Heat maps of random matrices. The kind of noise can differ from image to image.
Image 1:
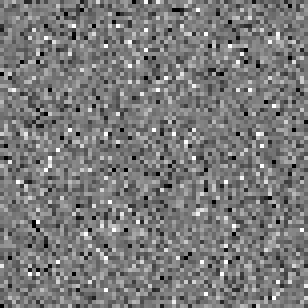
heavy tails
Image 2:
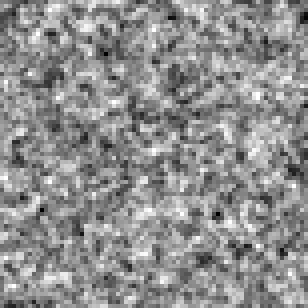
blotchy
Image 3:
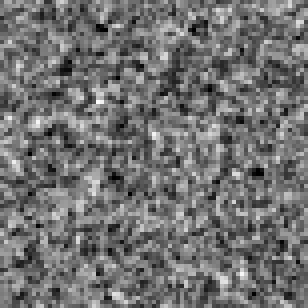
blotchy
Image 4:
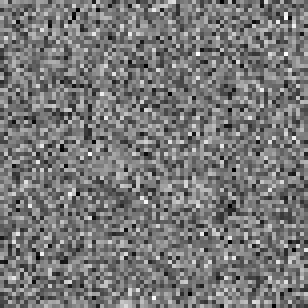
independent entries
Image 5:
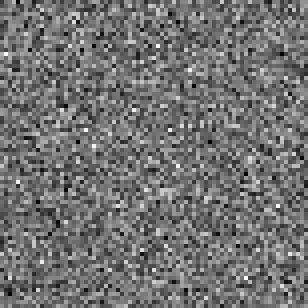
independent entries
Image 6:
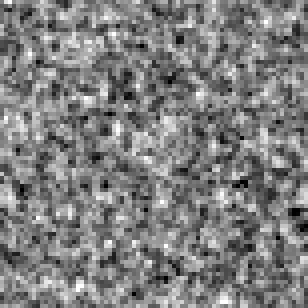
blotchy
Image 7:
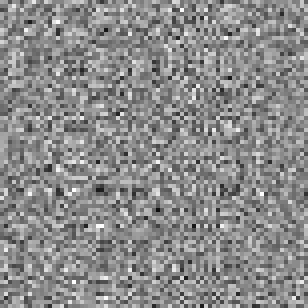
low rank plus noise
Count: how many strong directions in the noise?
one
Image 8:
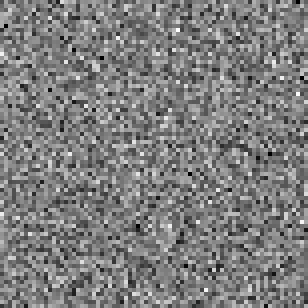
independent entries
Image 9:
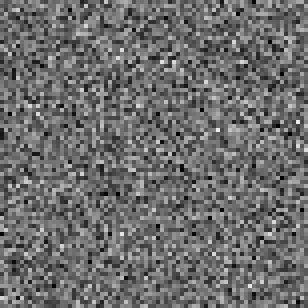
independent entries
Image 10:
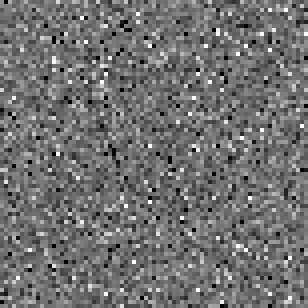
heavy tails
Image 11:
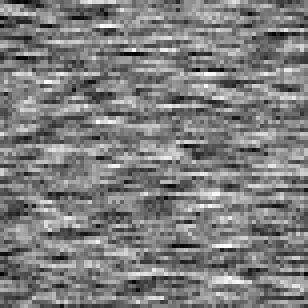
streaked along the rows
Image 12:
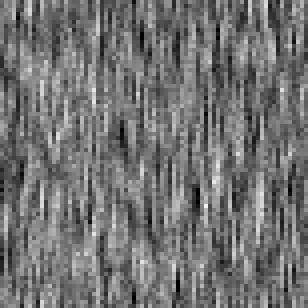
streaked along the columns
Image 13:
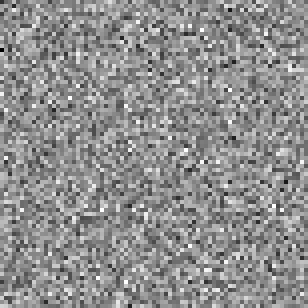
independent entries
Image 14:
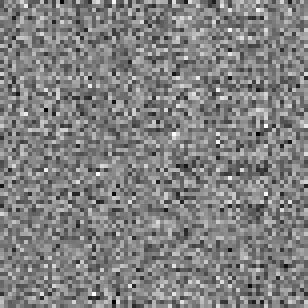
low rank plus noise
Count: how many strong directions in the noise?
five to eight
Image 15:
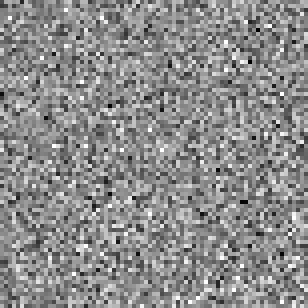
independent entries
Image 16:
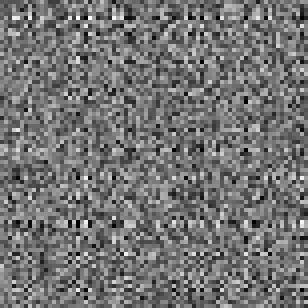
low rank plus noise
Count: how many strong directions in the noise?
one
